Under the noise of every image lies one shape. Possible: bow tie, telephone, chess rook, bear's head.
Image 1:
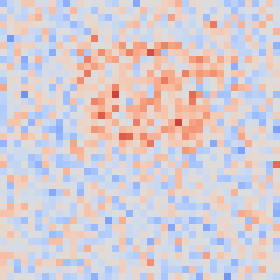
telephone
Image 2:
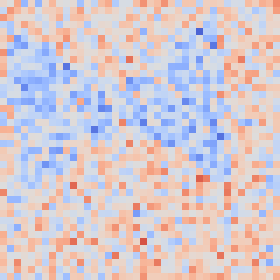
bow tie
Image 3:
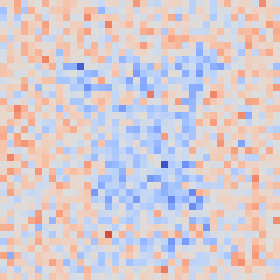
chess rook
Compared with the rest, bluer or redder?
bluer
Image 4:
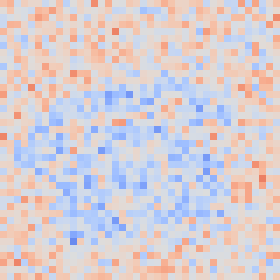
telephone
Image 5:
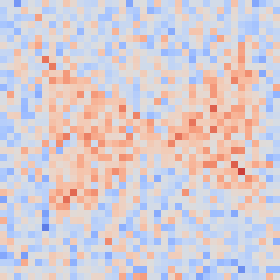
bow tie
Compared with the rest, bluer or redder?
redder
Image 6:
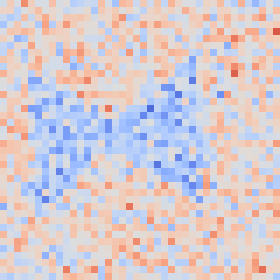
bow tie
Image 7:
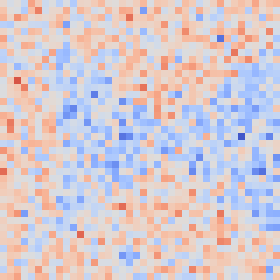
bow tie
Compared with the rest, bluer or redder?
bluer
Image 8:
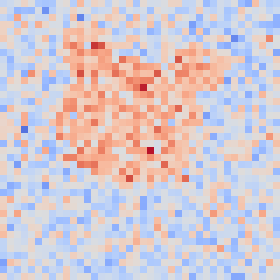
bear's head
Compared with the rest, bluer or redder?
redder
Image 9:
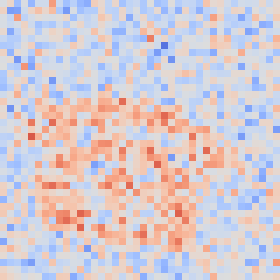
telephone
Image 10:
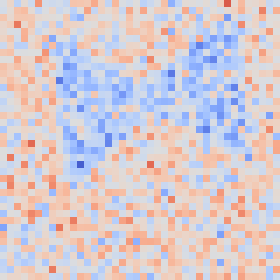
bow tie
